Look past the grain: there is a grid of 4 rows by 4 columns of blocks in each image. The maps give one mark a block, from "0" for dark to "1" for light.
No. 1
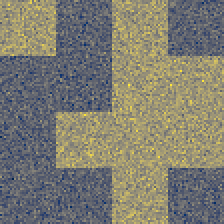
1010
0011
0111
0010
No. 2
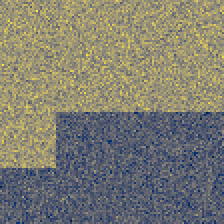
1111
1111
1000
0000
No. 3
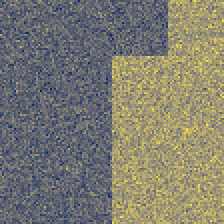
0001
0011
0011
0011
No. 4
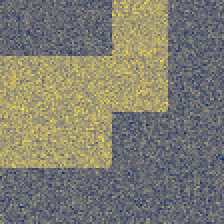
0010
1110
1100
0000
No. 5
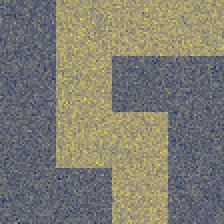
0111
0100
0110
0010
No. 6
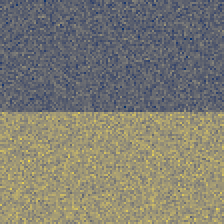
0000
0000
1111
1111
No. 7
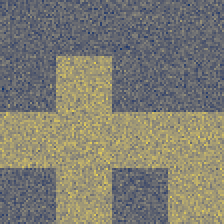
0000
0100
1111
0101
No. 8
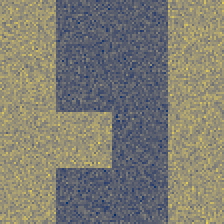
1001
1001
1101
1001
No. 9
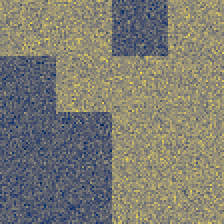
1101
0111
0011
0011
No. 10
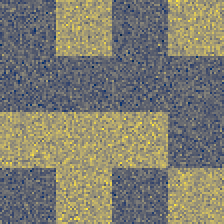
0101
0000
1110
0101
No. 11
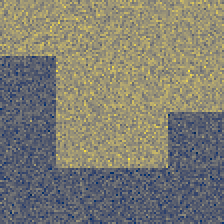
1111
0111
0110
0000
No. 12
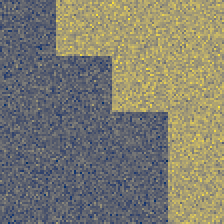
0111
0011
0001
0001
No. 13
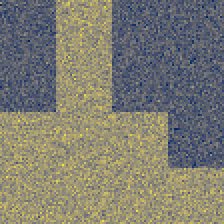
0100
0100
1110
1111
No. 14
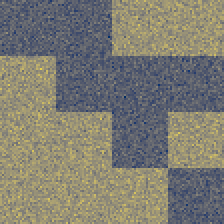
0011
1000
1101
1110
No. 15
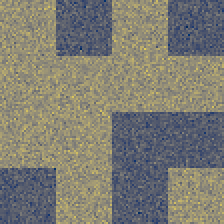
1010
1111
1100
0101
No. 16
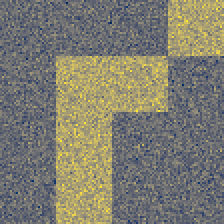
0001
0110
0100
0100
